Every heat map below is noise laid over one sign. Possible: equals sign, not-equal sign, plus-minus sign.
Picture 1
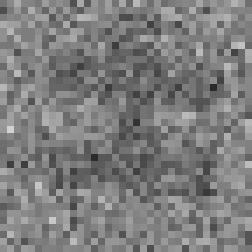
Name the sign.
plus-minus sign
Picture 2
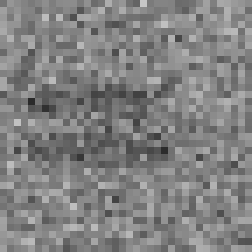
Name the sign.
equals sign
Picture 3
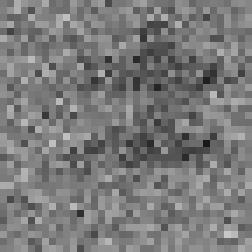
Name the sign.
plus-minus sign
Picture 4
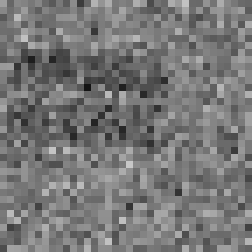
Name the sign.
equals sign
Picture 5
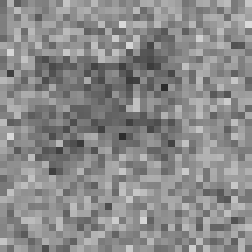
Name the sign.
not-equal sign
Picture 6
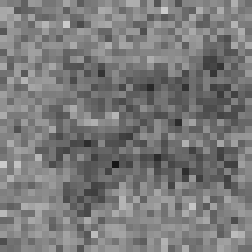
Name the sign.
not-equal sign
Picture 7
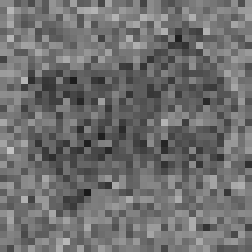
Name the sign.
not-equal sign
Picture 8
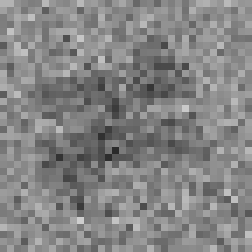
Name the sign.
not-equal sign
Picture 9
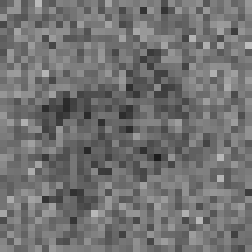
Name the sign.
not-equal sign
